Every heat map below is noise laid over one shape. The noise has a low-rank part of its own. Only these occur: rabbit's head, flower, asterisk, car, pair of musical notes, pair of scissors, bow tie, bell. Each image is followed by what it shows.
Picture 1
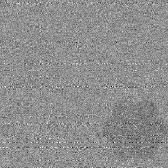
flower
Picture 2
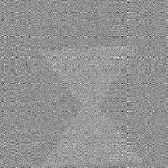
bow tie
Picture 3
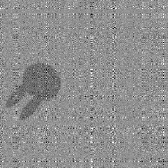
rabbit's head
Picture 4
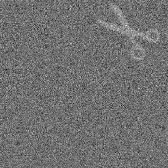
pair of scissors
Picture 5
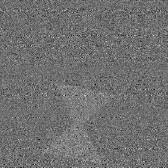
bow tie
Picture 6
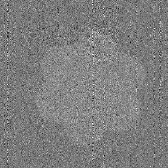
flower
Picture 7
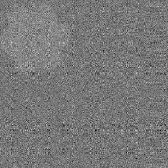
flower
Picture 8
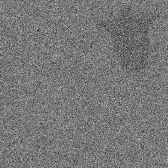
bell
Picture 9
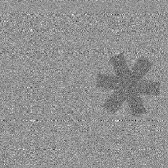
asterisk
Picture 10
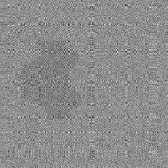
car
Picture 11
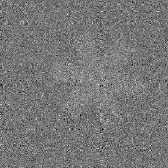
asterisk
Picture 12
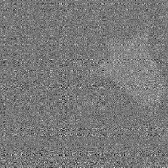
bell
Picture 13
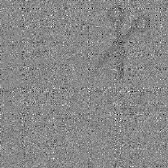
pair of scissors
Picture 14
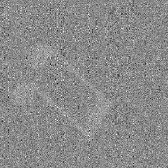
pair of musical notes
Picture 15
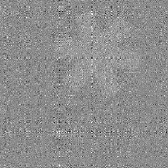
asterisk
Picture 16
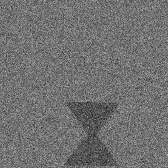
bow tie
